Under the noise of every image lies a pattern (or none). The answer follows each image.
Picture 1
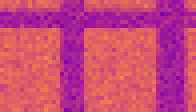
bands of rows crossing bands of columns
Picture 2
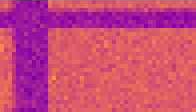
bands of rows crossing bands of columns
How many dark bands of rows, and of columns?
1 and 1
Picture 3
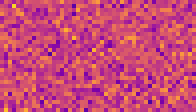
only noise
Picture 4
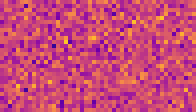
only noise
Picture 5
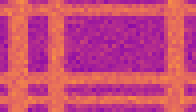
bands of rows crossing bands of columns
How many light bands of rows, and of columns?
3 and 3
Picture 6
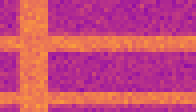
bands of rows crossing bands of columns
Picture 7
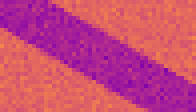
a diagonal band
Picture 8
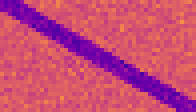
a diagonal band
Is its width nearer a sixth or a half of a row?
a sixth
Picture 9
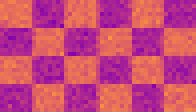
a checkerboard
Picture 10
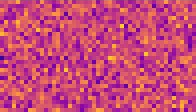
only noise
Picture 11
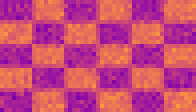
a checkerboard
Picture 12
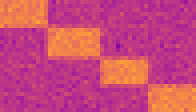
blocks along the diagonal
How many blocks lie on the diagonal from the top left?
4
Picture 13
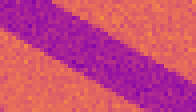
a diagonal band
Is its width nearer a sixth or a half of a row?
a half
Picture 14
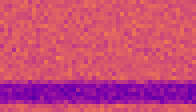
one band of rows
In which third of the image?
bottom
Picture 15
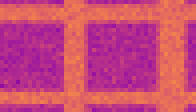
bands of rows crossing bands of columns
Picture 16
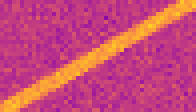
a diagonal band
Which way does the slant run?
bottom left to top right
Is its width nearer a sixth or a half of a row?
a sixth
